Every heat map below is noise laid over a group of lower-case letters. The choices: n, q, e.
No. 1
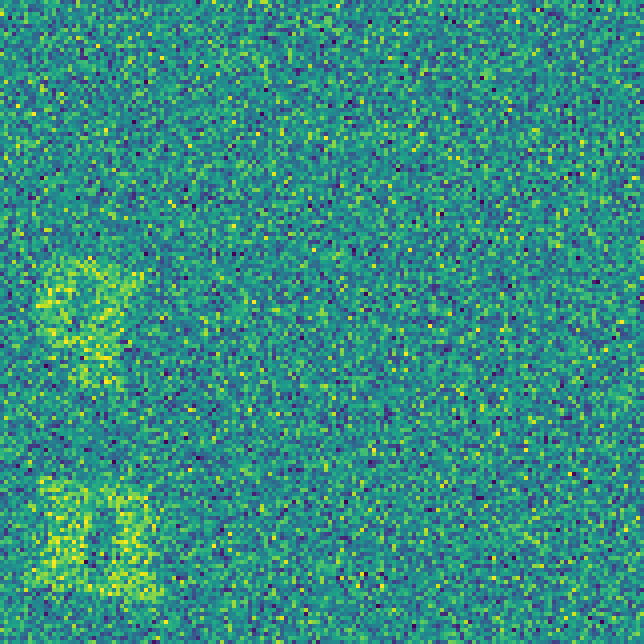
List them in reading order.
middle left: q; bottom left: n
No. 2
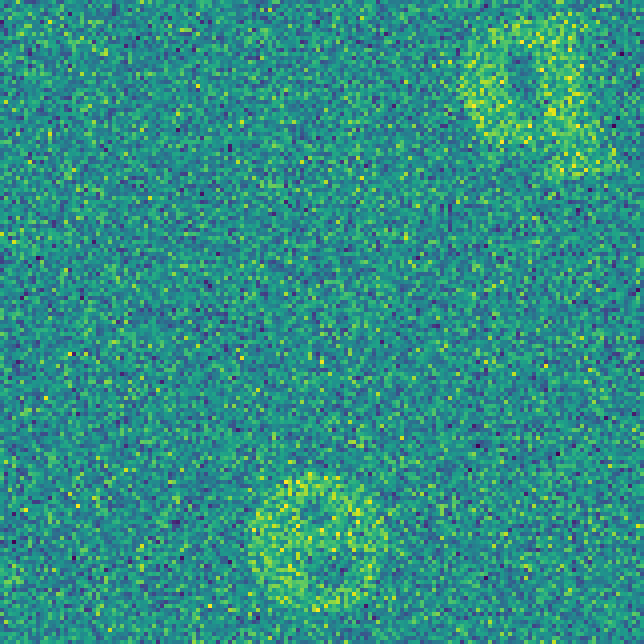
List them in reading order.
top right: q; bottom middle: e
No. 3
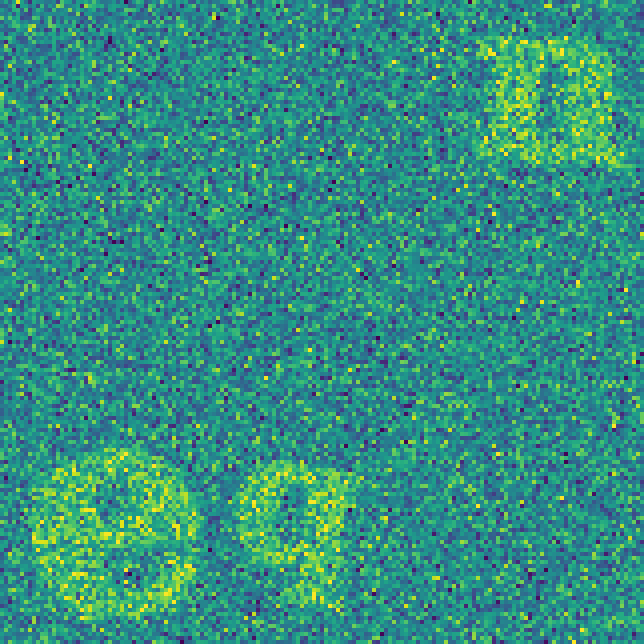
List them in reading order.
top right: n; bottom left: e; bottom middle: q
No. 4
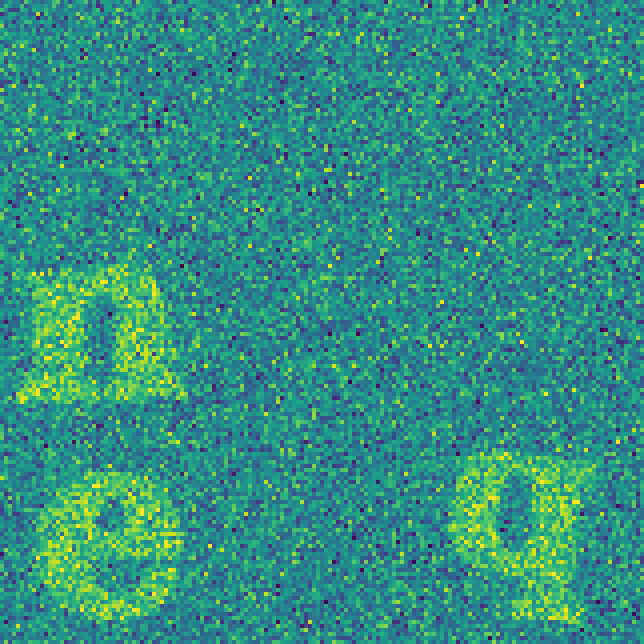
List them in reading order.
middle left: n; bottom left: e; bottom right: q
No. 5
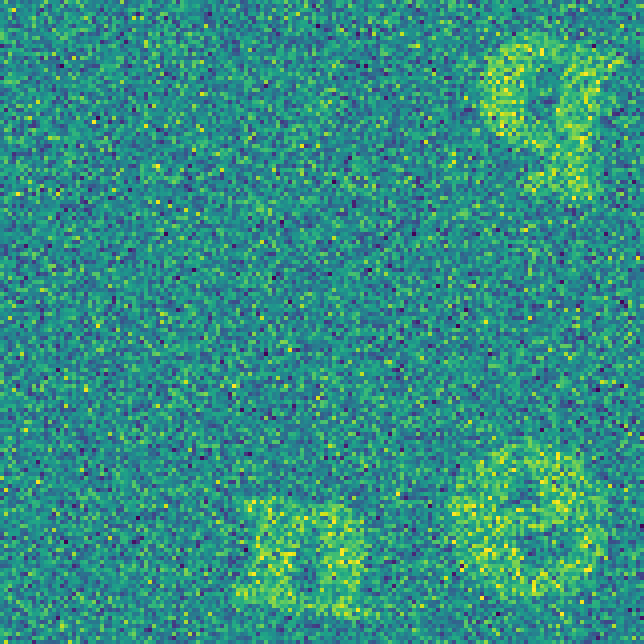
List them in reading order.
top right: q; bottom middle: n; bottom right: e
